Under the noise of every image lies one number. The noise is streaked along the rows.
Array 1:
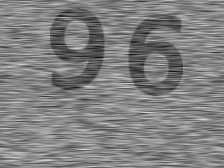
96
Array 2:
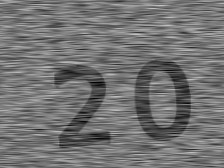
20
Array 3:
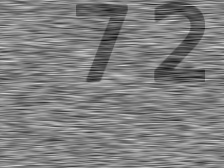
72
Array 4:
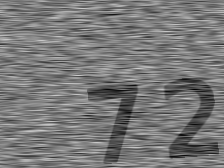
72
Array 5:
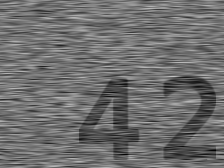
42
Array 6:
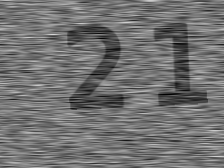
21
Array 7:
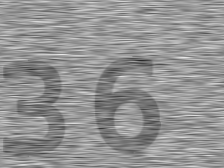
36
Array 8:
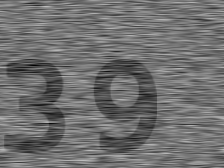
39
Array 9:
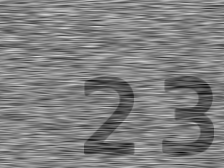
23
